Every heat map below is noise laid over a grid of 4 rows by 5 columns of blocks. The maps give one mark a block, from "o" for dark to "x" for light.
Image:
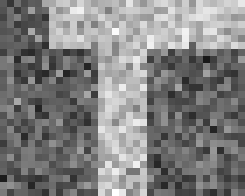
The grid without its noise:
oxxxx
ooxoo
ooxoo
ooxoo
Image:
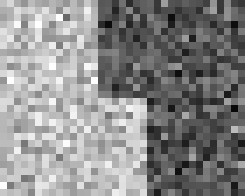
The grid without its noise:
xxooo
xxooo
xxxoo
xxxoo
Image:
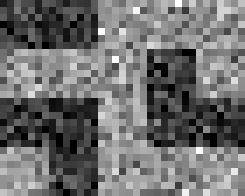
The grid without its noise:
ooxxx
xxxox
ooxoo
xoxxx
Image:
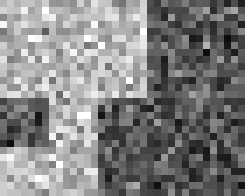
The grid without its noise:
xxxoo
xxxoo
oxooo
xxooo
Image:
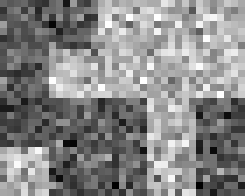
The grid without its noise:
ooxxx
oxxxx
oooxo
xooxo
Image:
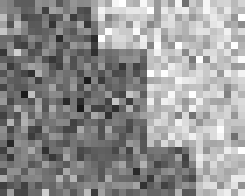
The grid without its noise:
ooxxx
oooxx
oooxx
oooox
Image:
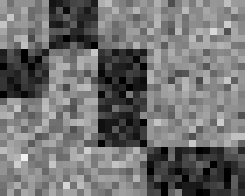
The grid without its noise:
xoxxx
oxoxx
xxoxx
xxxoo
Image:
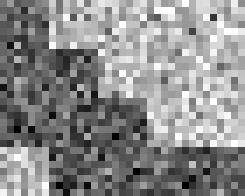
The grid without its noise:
oxxxx
ooxxx
oooxx
xoooo
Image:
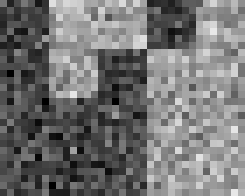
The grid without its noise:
oxxox
oxoxx
oooxx
oooxx
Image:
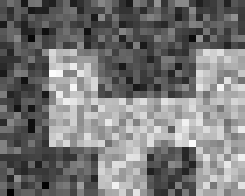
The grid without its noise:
ooooo
oxoox
oxxxx
ooxox
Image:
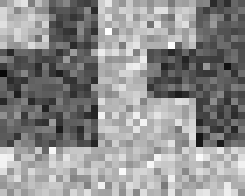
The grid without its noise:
xoxxo
ooxoo
ooxxo
xxxxx
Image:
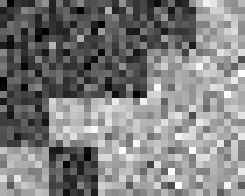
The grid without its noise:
oooox
oooxx
oxxxx
xoxxx
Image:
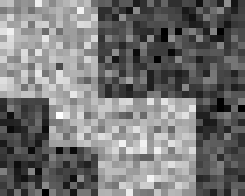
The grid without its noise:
xxooo
xxooo
oxxxo
ooxxo
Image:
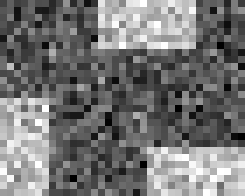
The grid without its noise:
ooxxo
ooooo
xoooo
xooxx
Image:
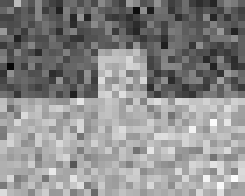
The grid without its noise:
ooooo
ooxoo
xxxxx
xxxxx
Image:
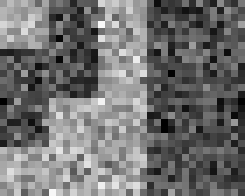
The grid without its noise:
xoxoo
ooxoo
oxxoo
xxxoo
